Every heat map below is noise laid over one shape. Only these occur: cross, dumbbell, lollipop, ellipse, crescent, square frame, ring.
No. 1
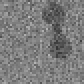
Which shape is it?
dumbbell
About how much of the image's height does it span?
two thirds
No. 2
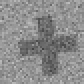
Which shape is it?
cross
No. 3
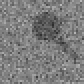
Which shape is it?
lollipop
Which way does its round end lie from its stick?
up and left
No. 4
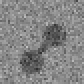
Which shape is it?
dumbbell
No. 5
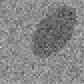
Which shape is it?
ellipse
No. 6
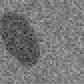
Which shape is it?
ellipse
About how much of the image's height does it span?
two thirds
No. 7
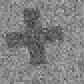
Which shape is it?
cross
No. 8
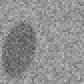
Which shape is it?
ellipse
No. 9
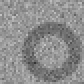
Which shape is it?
ring
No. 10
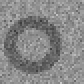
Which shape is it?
ring
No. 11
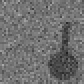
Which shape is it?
lollipop
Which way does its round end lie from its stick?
down
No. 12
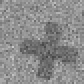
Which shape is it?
cross
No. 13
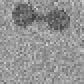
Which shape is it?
dumbbell
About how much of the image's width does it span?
two thirds
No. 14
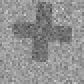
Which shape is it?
cross
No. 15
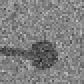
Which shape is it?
lollipop
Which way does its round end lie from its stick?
right
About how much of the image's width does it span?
two thirds
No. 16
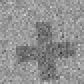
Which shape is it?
cross
